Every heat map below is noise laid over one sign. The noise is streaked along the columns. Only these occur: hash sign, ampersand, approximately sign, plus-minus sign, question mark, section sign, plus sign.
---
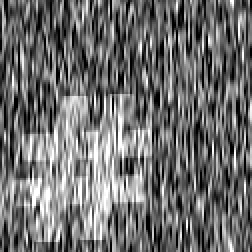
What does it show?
light hash sign
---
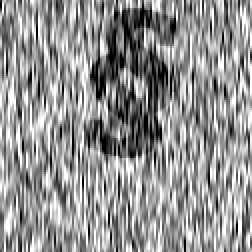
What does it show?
dark section sign
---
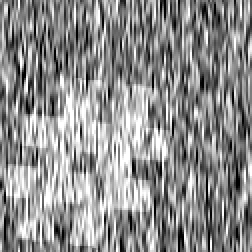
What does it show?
light hash sign
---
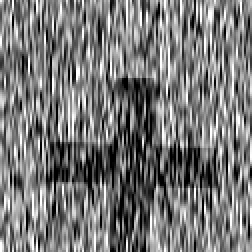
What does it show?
dark plus sign
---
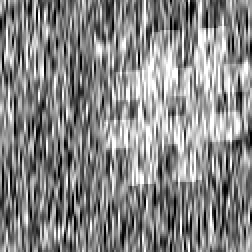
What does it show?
light hash sign
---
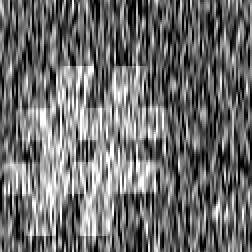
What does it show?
light hash sign
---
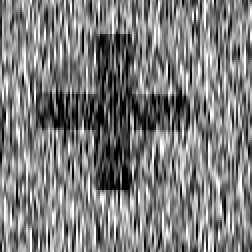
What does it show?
dark plus sign
